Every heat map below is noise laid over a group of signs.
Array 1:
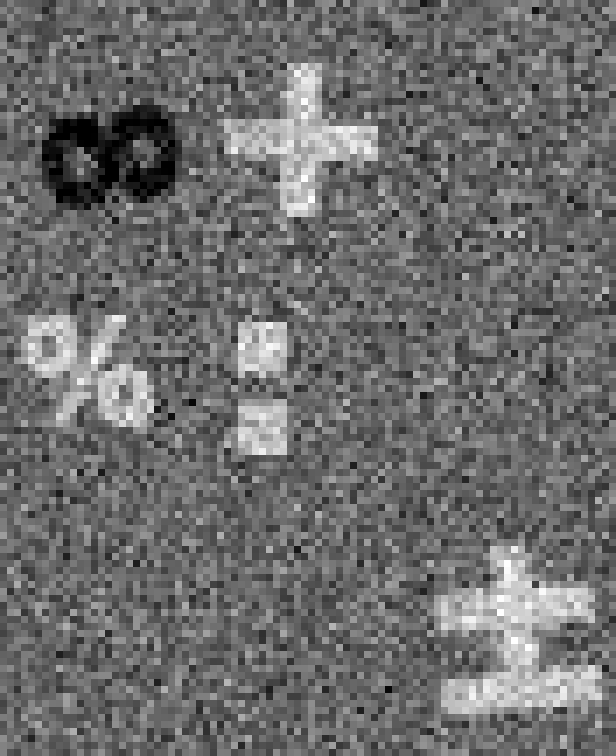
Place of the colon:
centre
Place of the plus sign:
top middle
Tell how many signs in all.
5
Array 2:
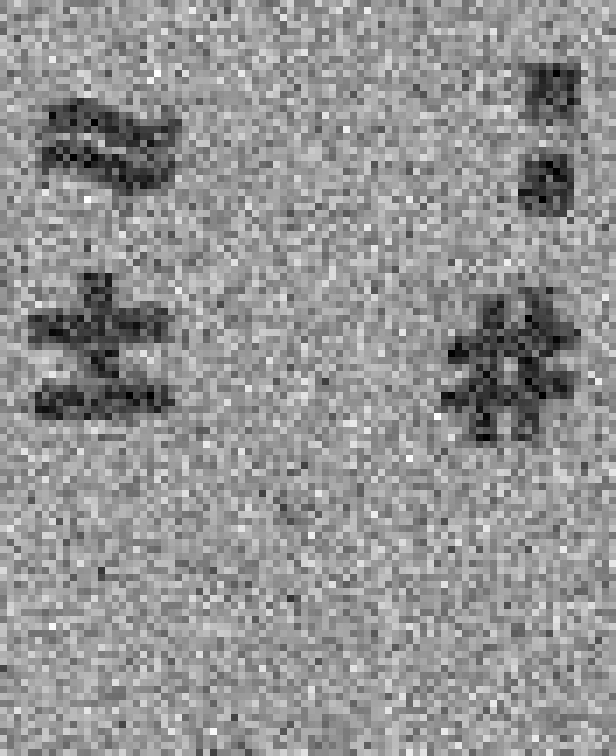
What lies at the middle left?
plus-minus sign
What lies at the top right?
colon
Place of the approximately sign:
top left
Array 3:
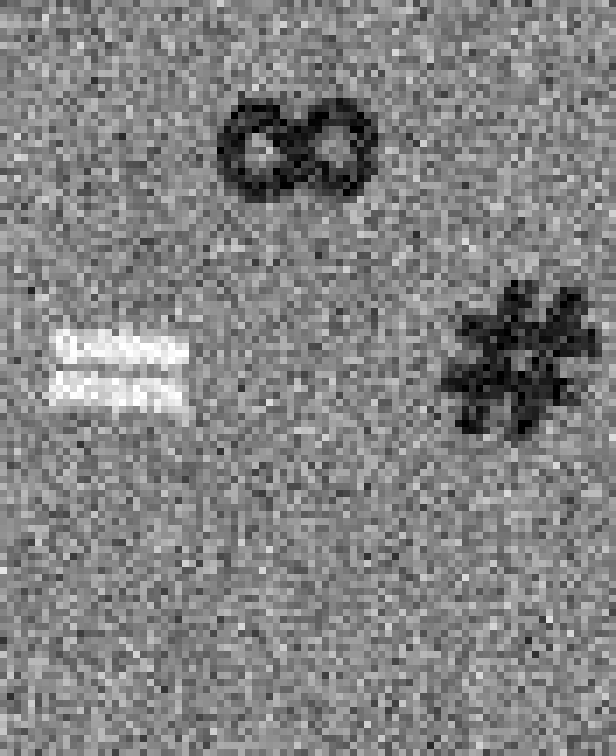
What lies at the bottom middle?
nothing
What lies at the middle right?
hash sign
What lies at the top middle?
infinity sign
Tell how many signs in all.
3
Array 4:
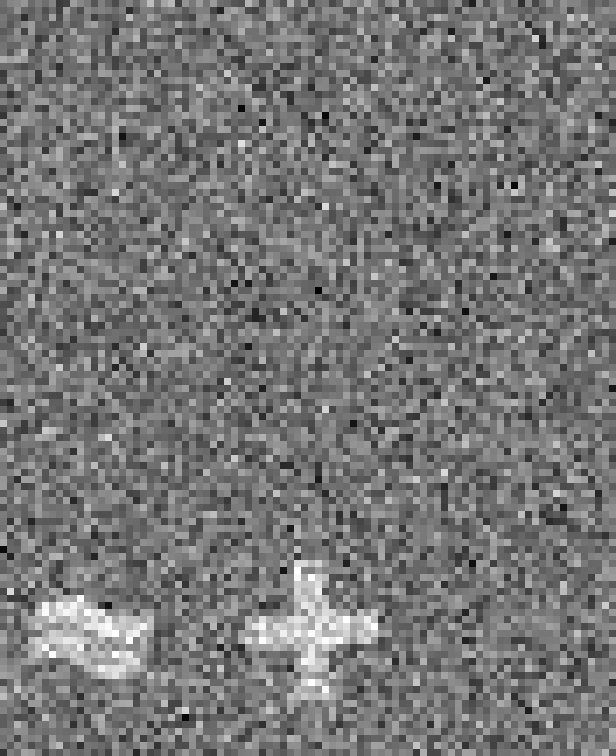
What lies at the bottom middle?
plus sign
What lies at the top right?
nothing
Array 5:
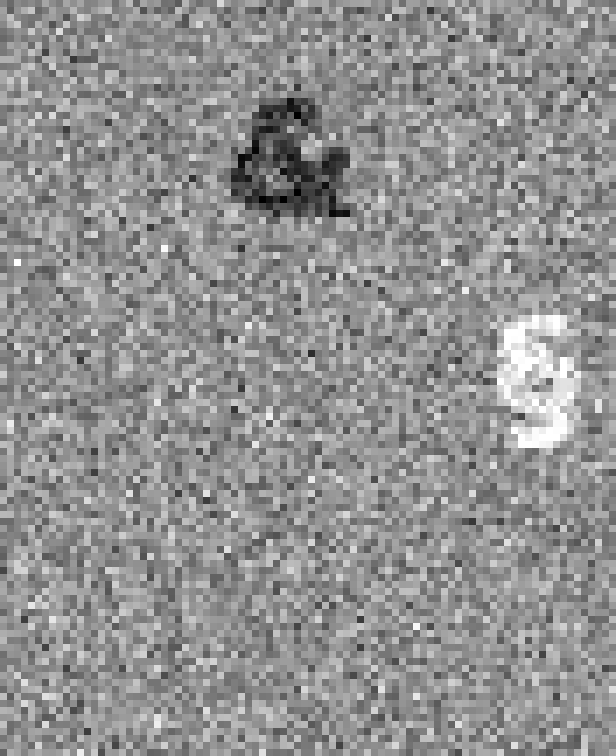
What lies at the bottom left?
nothing
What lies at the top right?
nothing
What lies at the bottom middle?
nothing
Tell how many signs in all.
2
